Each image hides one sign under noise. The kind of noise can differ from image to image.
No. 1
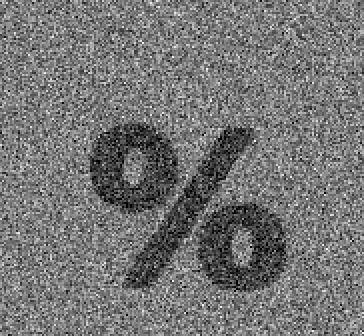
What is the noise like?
independent entries
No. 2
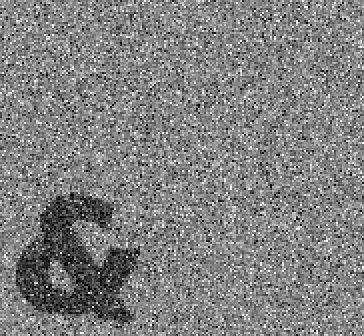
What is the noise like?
heavy tails
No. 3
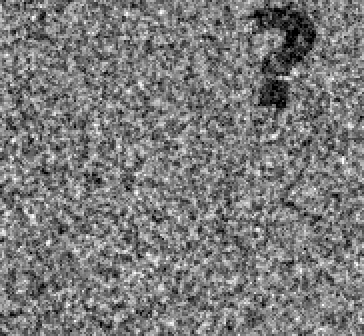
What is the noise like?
blotchy
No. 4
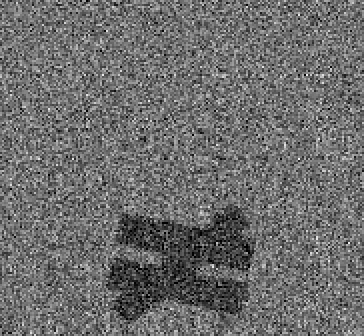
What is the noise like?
low rank plus noise
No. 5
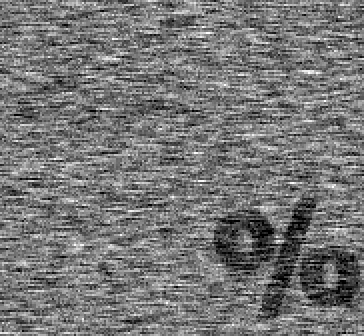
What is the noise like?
streaked along the rows
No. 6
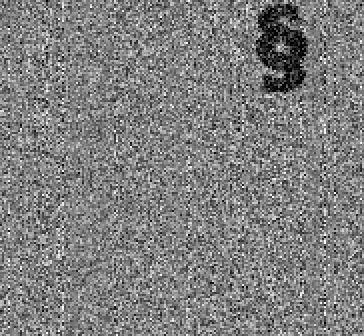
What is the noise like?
columns of uneven size
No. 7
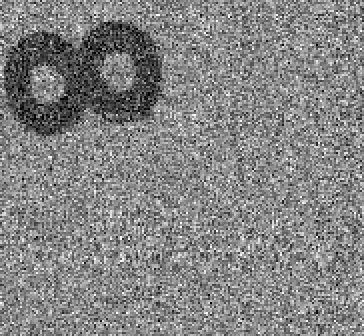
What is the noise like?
low rank plus noise
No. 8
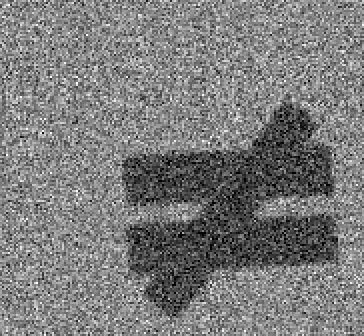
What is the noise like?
low rank plus noise
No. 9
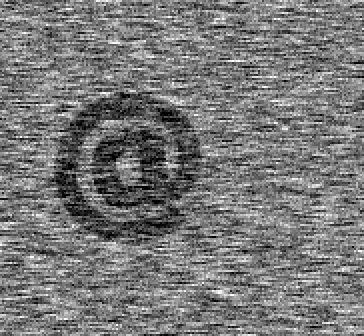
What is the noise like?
streaked along the rows
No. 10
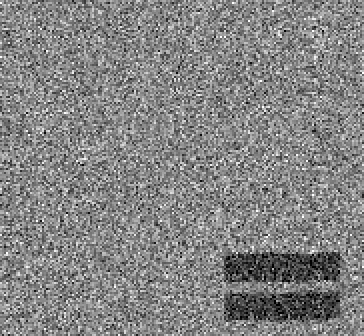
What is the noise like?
low rank plus noise
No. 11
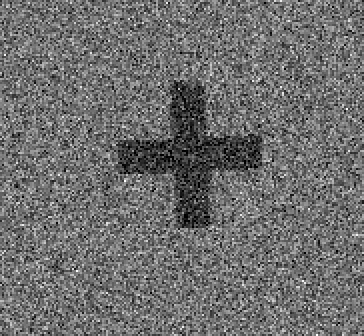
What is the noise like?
independent entries
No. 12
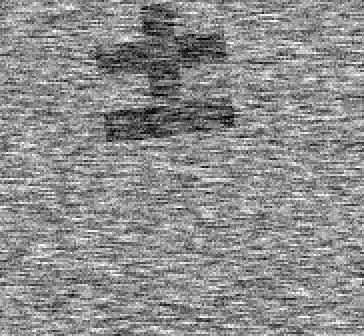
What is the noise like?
streaked along the rows
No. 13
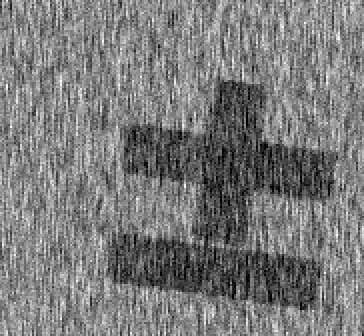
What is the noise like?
streaked along the columns
